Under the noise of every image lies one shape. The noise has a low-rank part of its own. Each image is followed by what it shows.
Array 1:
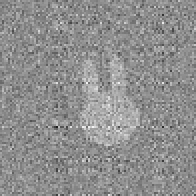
rabbit's head
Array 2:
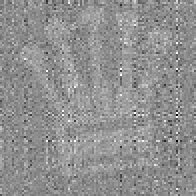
chess queen
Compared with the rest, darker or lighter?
lighter
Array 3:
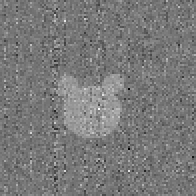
bear's head
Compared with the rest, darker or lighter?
lighter
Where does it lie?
centre
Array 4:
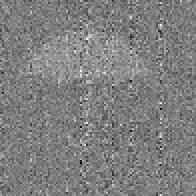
umbrella
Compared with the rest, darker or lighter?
lighter
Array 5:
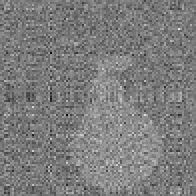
pear
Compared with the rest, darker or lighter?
lighter
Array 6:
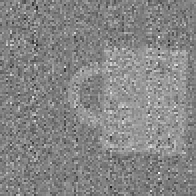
cup
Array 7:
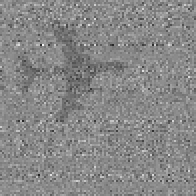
airplane
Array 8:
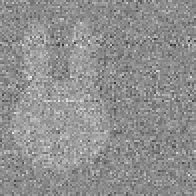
rabbit's head
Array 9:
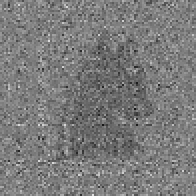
chess knight
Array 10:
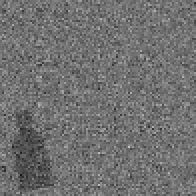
bottle
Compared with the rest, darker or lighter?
darker
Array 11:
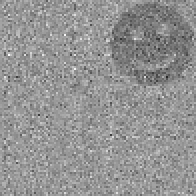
smiling face
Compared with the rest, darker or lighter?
darker
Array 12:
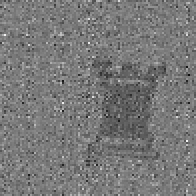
chess rook
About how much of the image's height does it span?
half
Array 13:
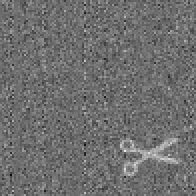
pair of scissors
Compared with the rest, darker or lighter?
lighter
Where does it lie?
bottom right
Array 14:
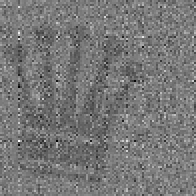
chess queen
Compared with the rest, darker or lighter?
darker
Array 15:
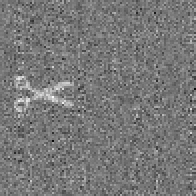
pair of scissors
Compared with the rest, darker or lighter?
lighter
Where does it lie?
middle left
